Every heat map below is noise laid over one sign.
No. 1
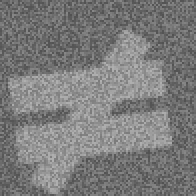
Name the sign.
not-equal sign
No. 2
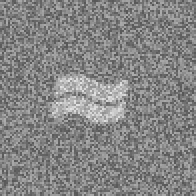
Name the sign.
approximately sign
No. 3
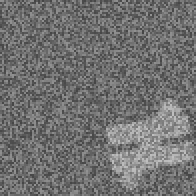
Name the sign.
not-equal sign
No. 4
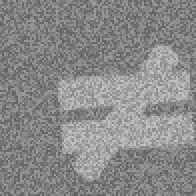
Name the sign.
not-equal sign
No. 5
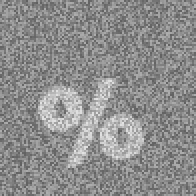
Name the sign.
percent sign
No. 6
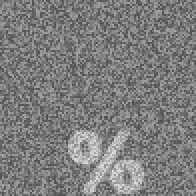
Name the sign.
percent sign
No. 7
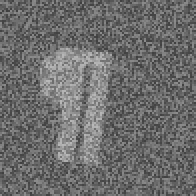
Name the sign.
pilcrow
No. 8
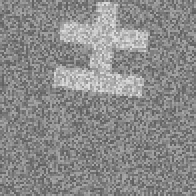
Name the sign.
plus-minus sign
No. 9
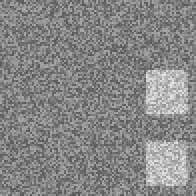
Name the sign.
colon
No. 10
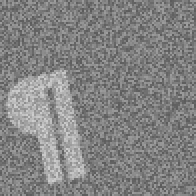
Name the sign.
pilcrow
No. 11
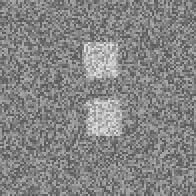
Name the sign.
colon
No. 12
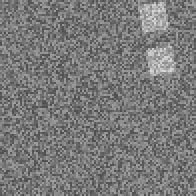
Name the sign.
colon
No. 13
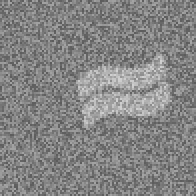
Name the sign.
approximately sign
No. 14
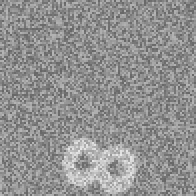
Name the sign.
infinity sign
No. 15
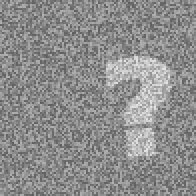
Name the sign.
question mark
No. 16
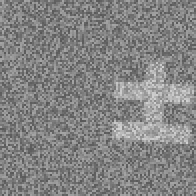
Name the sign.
plus-minus sign
